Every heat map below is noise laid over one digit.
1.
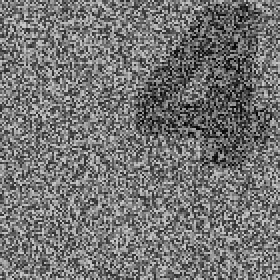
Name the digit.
4
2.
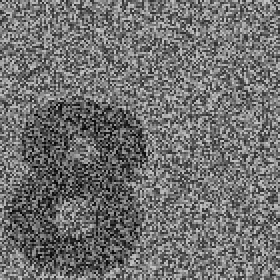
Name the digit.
8
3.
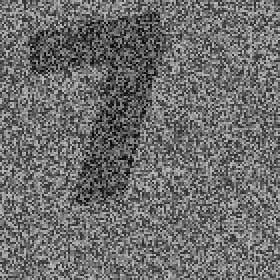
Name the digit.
7
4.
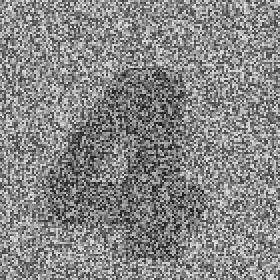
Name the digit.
4
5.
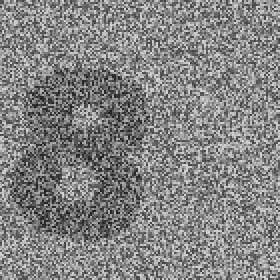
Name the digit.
8
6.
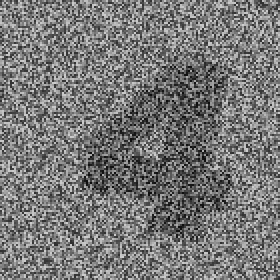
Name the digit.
4
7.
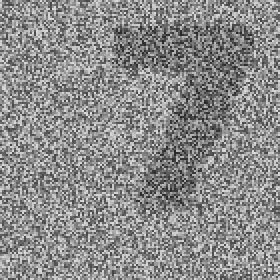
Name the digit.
7
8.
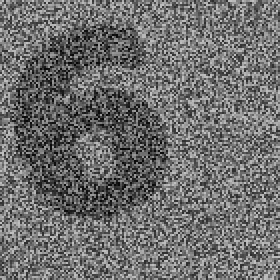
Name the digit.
6
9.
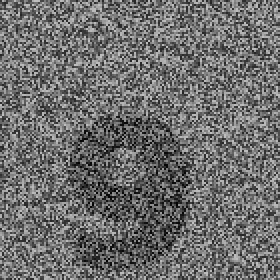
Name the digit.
9
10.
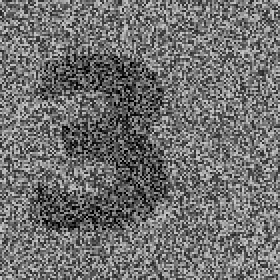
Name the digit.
3
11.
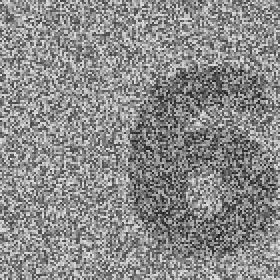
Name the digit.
6
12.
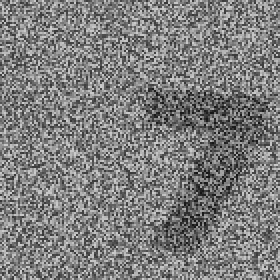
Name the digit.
7
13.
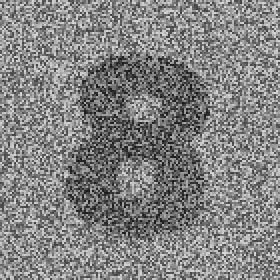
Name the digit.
8
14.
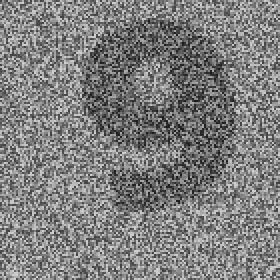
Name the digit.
9
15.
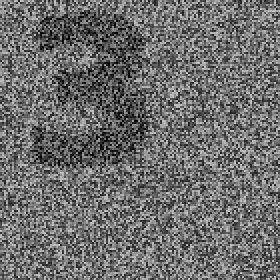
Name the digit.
3
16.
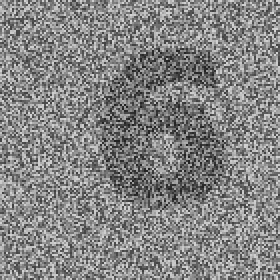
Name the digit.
6
